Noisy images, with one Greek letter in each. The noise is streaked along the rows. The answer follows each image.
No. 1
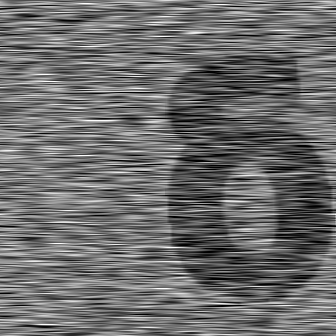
delta
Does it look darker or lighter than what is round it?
darker
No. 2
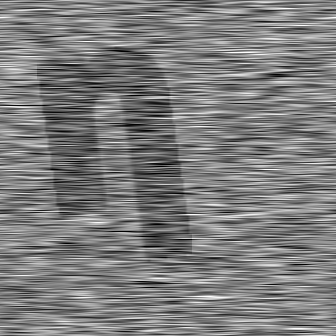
eta
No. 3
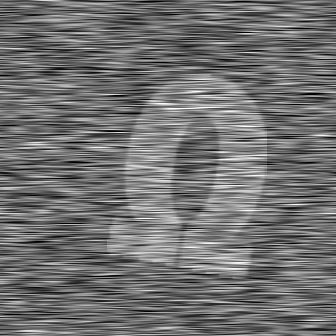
omega
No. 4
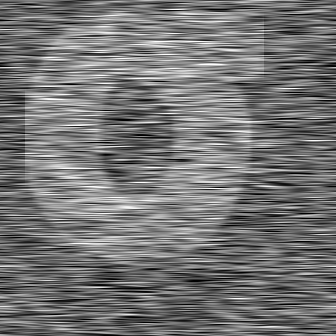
sigma
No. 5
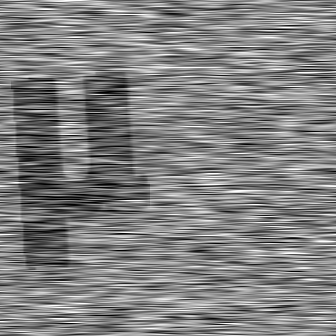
mu
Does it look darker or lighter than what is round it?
darker
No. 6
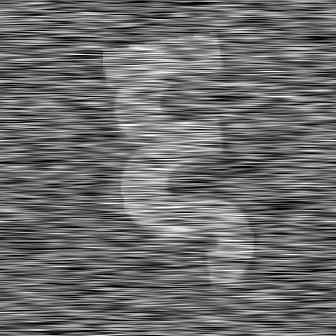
xi
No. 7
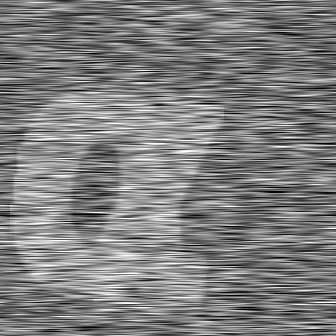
alpha
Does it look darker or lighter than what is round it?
lighter
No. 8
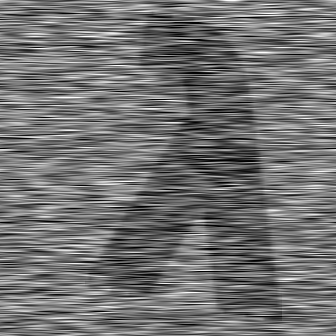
lambda
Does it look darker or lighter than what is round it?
darker
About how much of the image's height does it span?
nearly all
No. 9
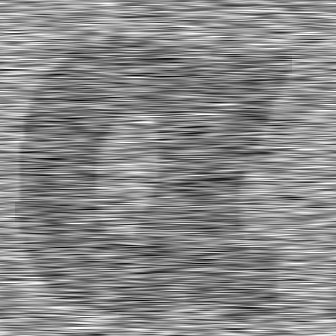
alpha
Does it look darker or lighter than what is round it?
darker
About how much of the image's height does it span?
nearly all
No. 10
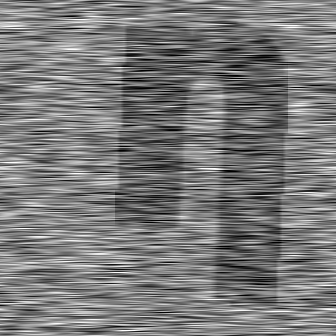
eta
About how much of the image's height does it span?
nearly all
